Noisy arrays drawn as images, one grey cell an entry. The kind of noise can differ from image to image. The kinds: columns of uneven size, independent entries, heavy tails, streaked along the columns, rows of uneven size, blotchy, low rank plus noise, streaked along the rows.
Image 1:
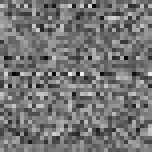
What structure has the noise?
rows of uneven size
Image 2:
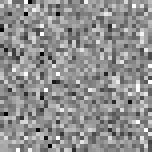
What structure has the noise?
heavy tails
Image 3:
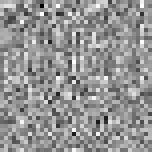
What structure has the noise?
low rank plus noise
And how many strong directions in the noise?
two
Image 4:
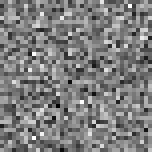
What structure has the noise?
independent entries
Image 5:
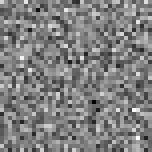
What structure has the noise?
independent entries
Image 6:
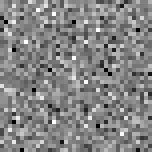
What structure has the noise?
heavy tails
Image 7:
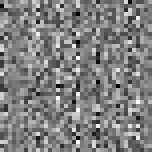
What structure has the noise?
columns of uneven size
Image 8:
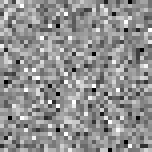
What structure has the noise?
heavy tails
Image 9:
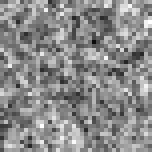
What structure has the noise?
blotchy
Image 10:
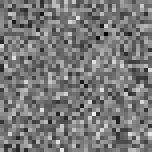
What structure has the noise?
independent entries
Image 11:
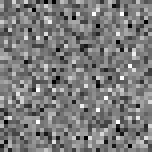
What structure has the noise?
heavy tails
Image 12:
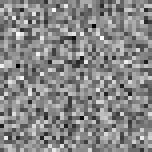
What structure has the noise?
independent entries
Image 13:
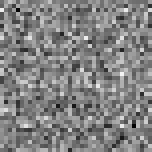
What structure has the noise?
low rank plus noise
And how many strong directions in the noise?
two
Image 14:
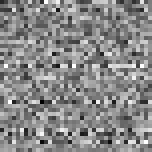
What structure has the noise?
rows of uneven size
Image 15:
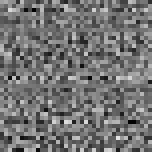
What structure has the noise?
rows of uneven size
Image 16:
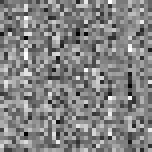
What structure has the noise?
columns of uneven size
